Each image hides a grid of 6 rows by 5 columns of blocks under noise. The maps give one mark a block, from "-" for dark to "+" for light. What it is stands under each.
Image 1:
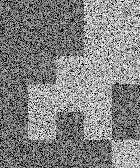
- - - + +
- - - + +
- - + + +
- + + + -
- + - + -
- - - - +
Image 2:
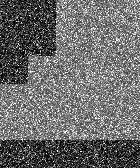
- - + + +
- - + + +
- + + + +
+ + + + +
+ + + + +
- - - - -
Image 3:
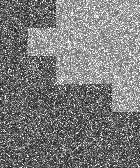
- - + + +
- + + + +
- - + + +
- - - - +
- - - - -
- - - - -
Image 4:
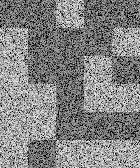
- - + - -
+ - - - +
+ - - + -
+ + - + +
+ + - - -
+ - + + +
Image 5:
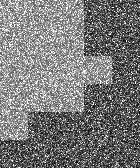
+ + + - -
+ + + - -
+ + + + -
+ + + - -
+ - - - -
- - - - -
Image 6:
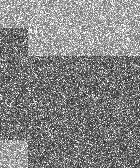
+ + + + +
- + + + +
- - - - -
- - - - -
- - - - -
+ - - - -
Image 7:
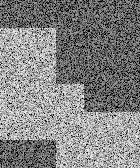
- - - - -
+ + - - -
+ + - - -
+ + + - -
+ + + + +
- - + + +
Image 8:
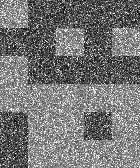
+ - - - -
- - + - +
+ - - - -
+ + + + +
- + + - +
- + + + +
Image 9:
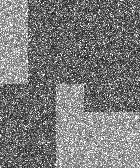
+ - - - -
+ - - - -
+ - - - -
- - + - -
- - + + +
- - + + +
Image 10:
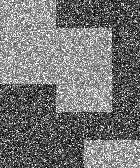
+ + - - -
+ + + + -
+ + + + -
- - + + -
- - - - -
- - - + +
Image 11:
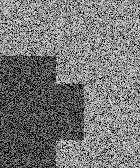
+ + + + +
+ + + + +
- - + + +
- - - + +
- - - + +
- - + + +
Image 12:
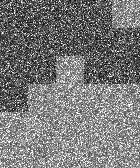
- - - - +
- - - - -
- - + - -
- + + + +
+ + + + +
+ + + + +
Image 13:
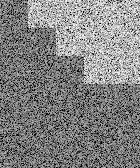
- + + + +
- - + + +
- - - + +
- - - - -
- - - - -
- - - - -
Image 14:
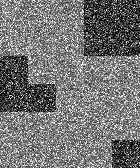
+ + + - -
+ + + - -
- + + + +
- - + + +
+ + + + +
+ + + + -
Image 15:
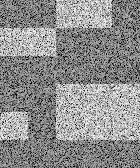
- - + + -
+ + - - -
- - - - -
- - + + +
+ - + + +
- - - - -
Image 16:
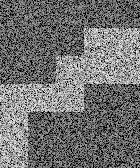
- - - - -
- - - + +
- - + + +
+ + + - -
+ - - - -
+ - - - -
